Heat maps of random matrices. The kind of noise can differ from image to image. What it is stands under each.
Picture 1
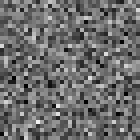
independent entries
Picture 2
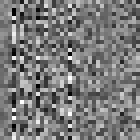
columns of uneven size
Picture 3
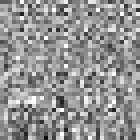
low rank plus noise
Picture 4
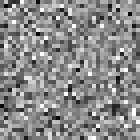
independent entries
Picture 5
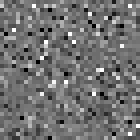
heavy tails
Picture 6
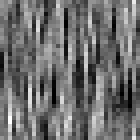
streaked along the columns
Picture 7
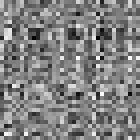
low rank plus noise
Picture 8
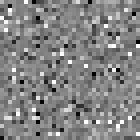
heavy tails
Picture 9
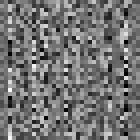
columns of uneven size
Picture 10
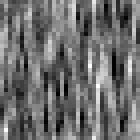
streaked along the columns
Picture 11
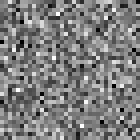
independent entries
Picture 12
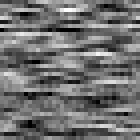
streaked along the rows
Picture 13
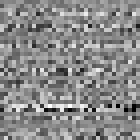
rows of uneven size
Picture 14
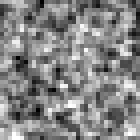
blotchy
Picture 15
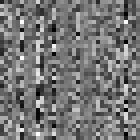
columns of uneven size
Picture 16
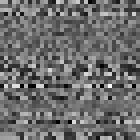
rows of uneven size
